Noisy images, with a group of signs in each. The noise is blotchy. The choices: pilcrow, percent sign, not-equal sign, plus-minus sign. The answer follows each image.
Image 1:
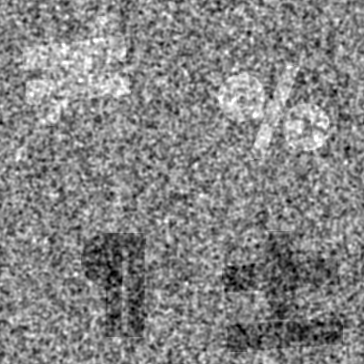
top left: light not-equal sign; top right: light percent sign; bottom left: dark pilcrow; bottom right: dark plus-minus sign
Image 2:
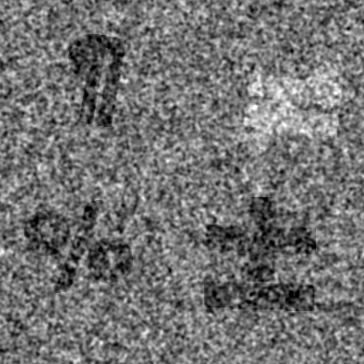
top left: dark pilcrow; top right: light not-equal sign; bottom left: dark percent sign; bottom right: dark plus-minus sign
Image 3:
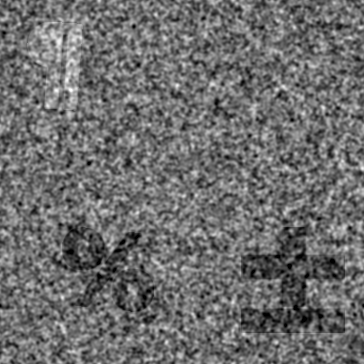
top left: light pilcrow; bottom left: dark percent sign; bottom right: dark plus-minus sign
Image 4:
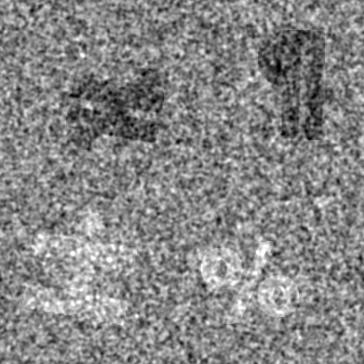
top left: dark not-equal sign; top right: dark pilcrow; bottom left: light plus-minus sign; bottom right: light percent sign
